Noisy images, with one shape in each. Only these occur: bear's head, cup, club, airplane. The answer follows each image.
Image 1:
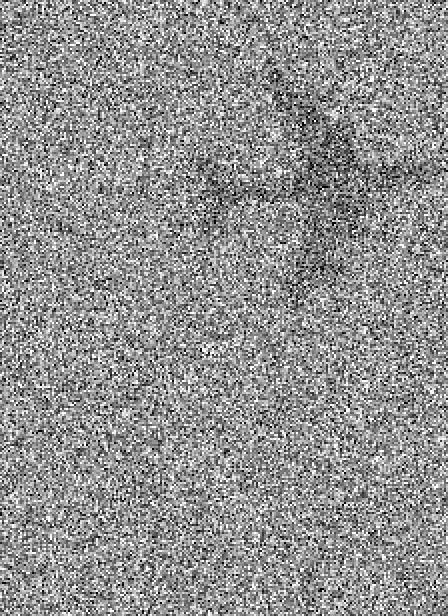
airplane
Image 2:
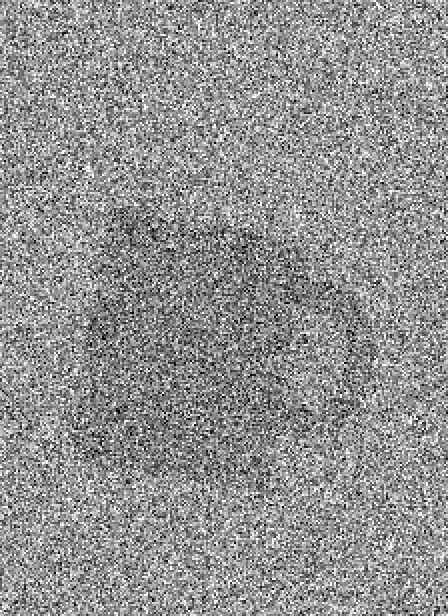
cup
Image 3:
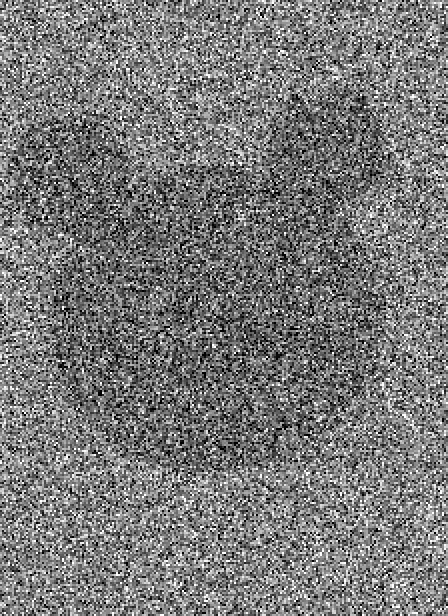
bear's head
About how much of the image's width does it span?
nearly all
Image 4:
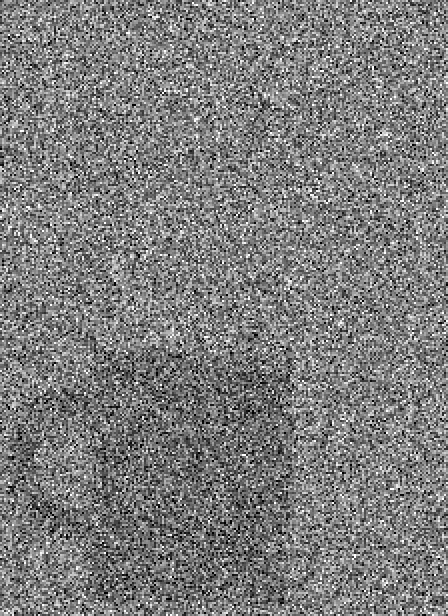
cup
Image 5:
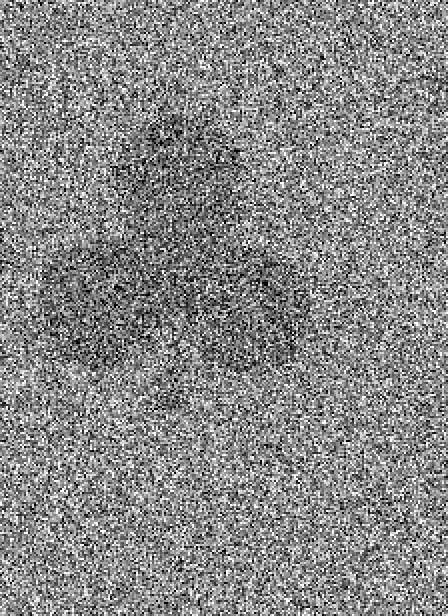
club
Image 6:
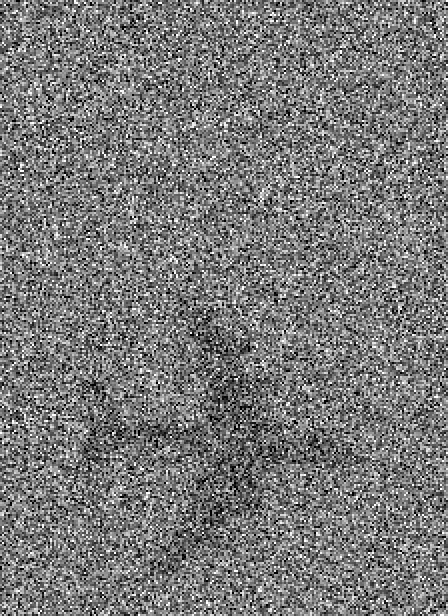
airplane
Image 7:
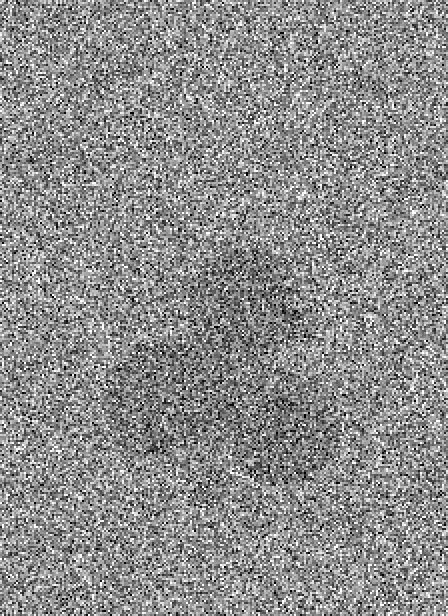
club
